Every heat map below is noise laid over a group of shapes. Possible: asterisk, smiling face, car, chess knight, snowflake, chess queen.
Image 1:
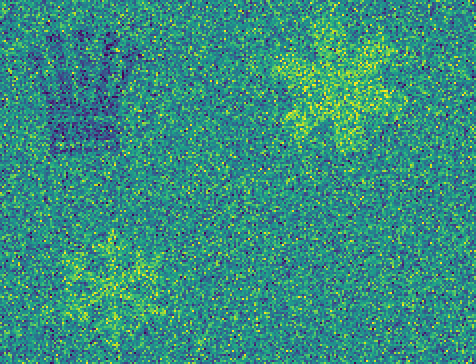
top left: dark chess queen; top right: light asterisk; bottom left: light snowflake
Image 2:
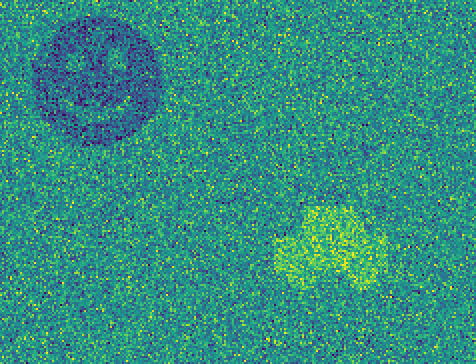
top left: dark smiling face; bottom right: light car
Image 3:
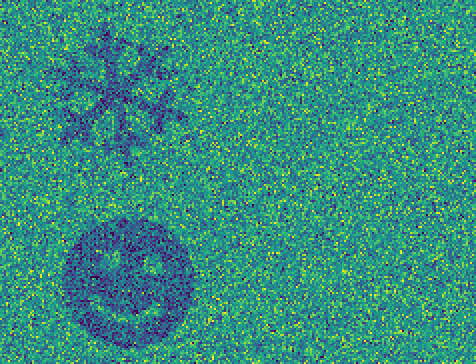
top left: dark snowflake; bottom left: dark smiling face
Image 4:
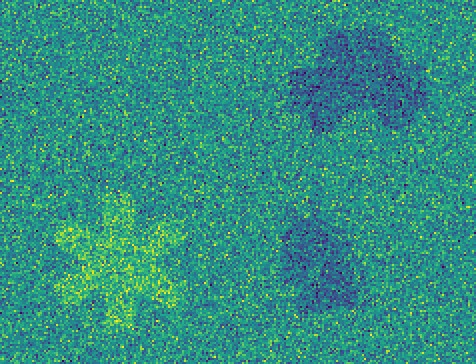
top right: dark car; bottom left: light asterisk; bottom right: dark chess knight
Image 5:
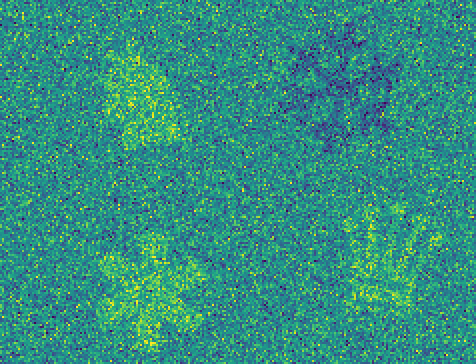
top left: light chess knight; top right: dark snowflake; bottom left: light asterisk; bottom right: light chess queen
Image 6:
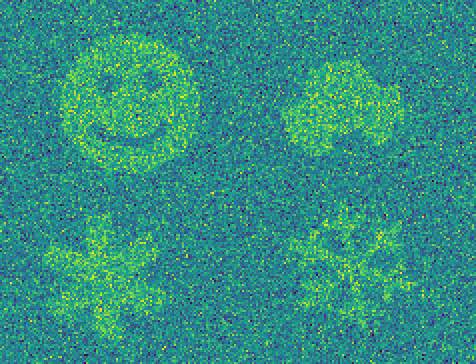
top left: light smiling face; top right: light car; bottom left: light asterisk; bottom right: light snowflake
